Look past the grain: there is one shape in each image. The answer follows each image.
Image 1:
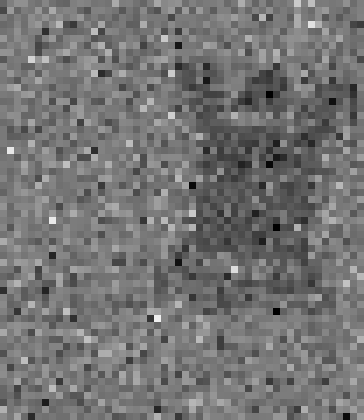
chess rook
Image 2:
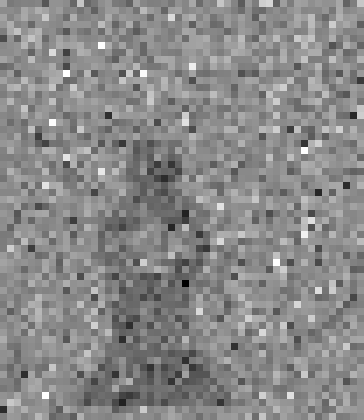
chess bishop
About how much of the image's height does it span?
two thirds
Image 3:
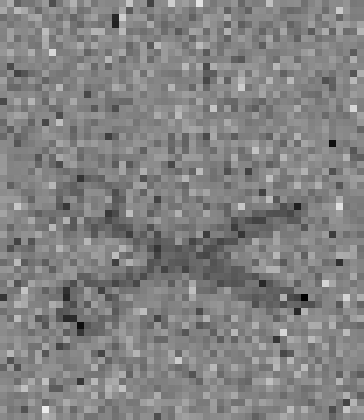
pair of scissors
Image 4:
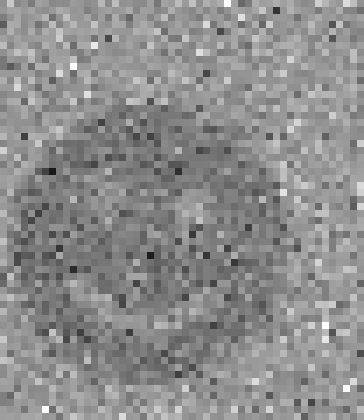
smiling face
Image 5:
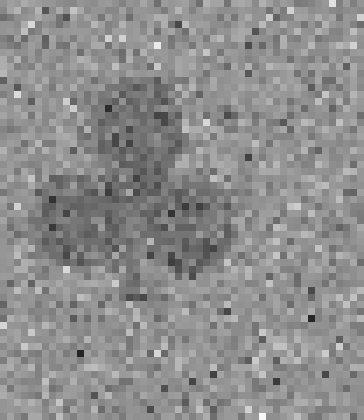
club
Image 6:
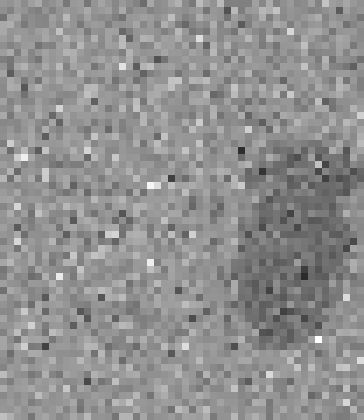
footprint
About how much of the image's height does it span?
half
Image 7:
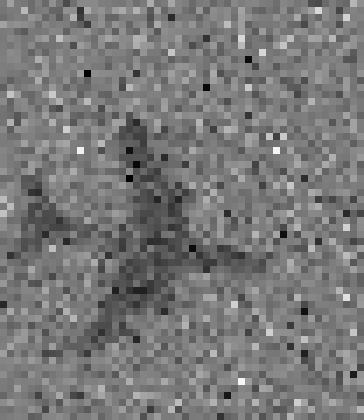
airplane
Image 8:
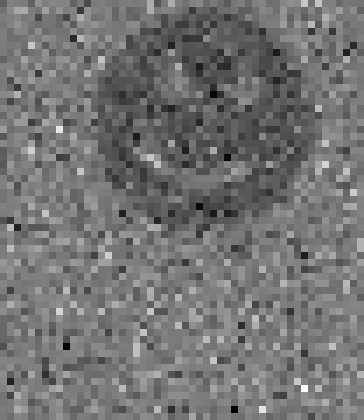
smiling face
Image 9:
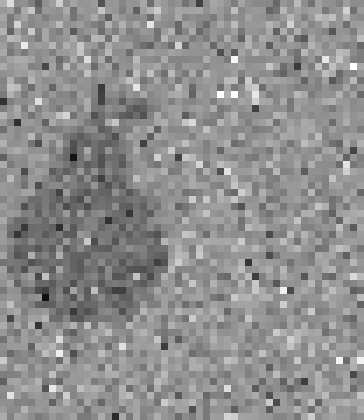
pear
